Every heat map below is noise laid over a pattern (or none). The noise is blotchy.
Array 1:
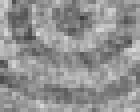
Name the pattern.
rings round one point
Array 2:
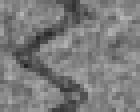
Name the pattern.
a wavy band
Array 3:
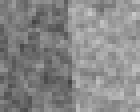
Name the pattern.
a sharp edge
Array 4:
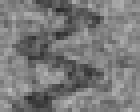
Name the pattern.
a wavy band
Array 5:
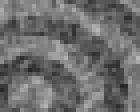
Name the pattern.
rings round one point
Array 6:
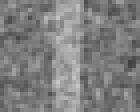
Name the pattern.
one vertical stripe
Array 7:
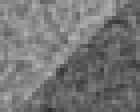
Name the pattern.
a sharp edge
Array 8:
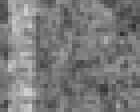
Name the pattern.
one vertical stripe
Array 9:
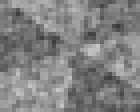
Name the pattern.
spokes from one point
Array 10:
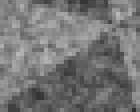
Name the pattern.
spokes from one point
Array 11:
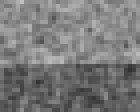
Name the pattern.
a sharp edge
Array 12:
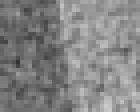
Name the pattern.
a sharp edge
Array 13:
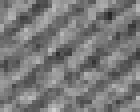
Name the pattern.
diagonal stripes
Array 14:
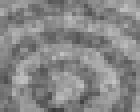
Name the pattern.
rings round one point
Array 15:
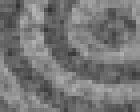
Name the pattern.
rings round one point
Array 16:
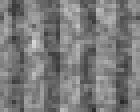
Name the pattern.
vertical stripes
